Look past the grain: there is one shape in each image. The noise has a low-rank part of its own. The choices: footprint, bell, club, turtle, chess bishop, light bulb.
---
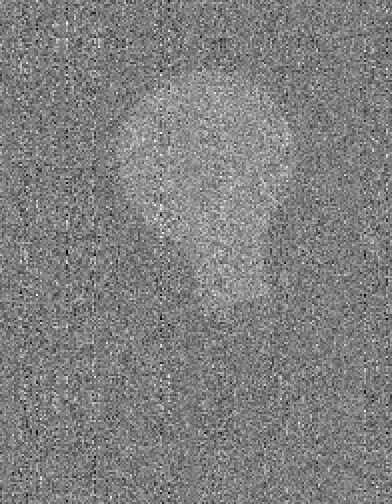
light light bulb
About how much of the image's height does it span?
half
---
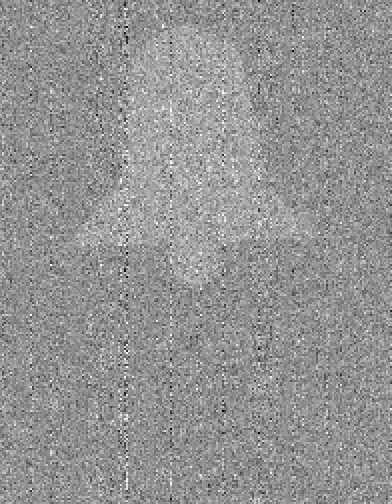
light bell
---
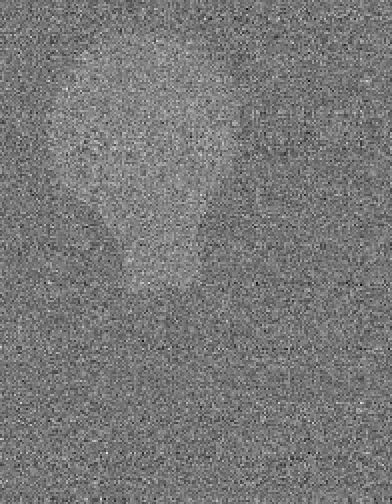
light light bulb
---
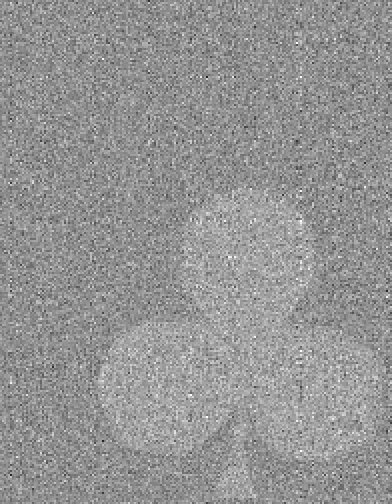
light club
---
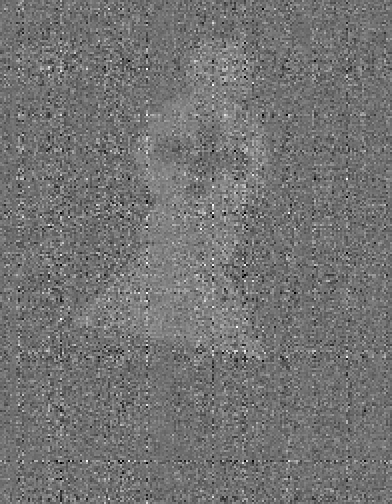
light chess bishop
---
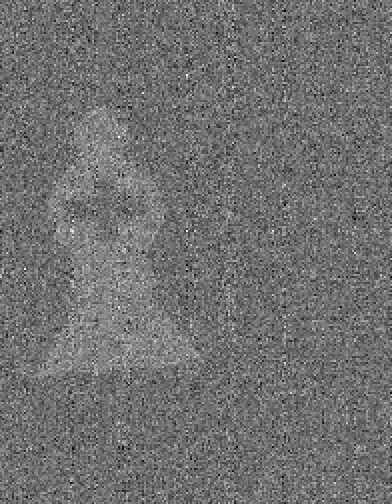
light chess bishop
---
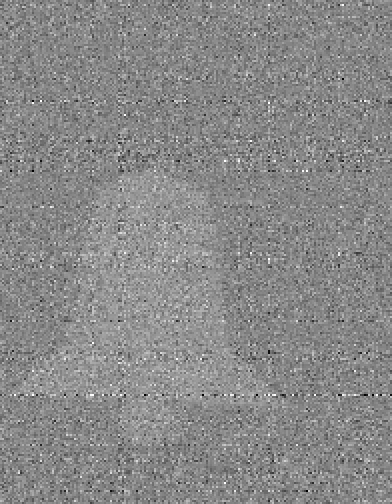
light bell
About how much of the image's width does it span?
two thirds
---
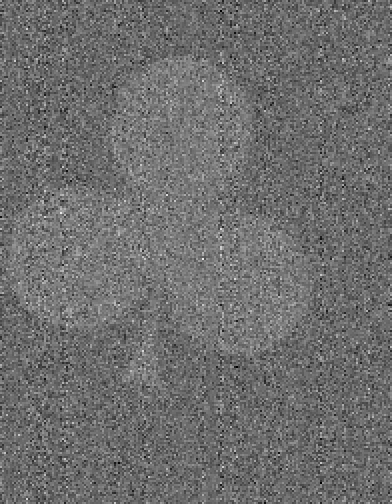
light club
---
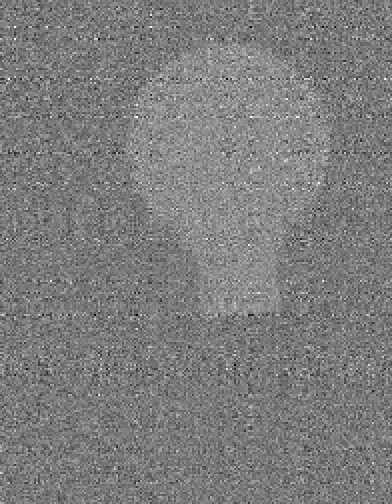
light light bulb
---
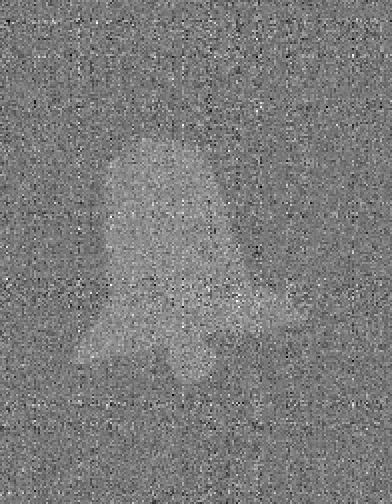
light bell
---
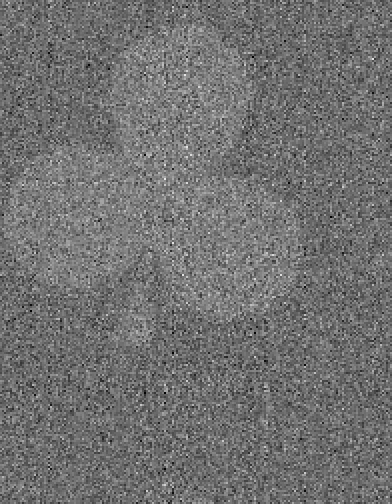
light club
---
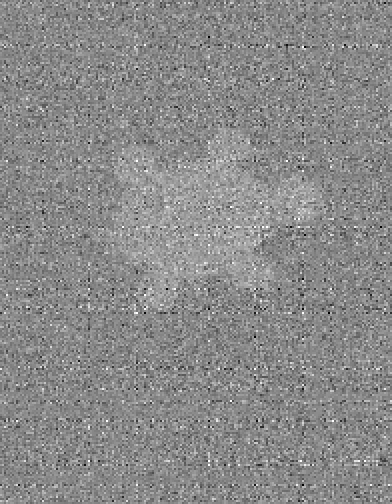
light turtle
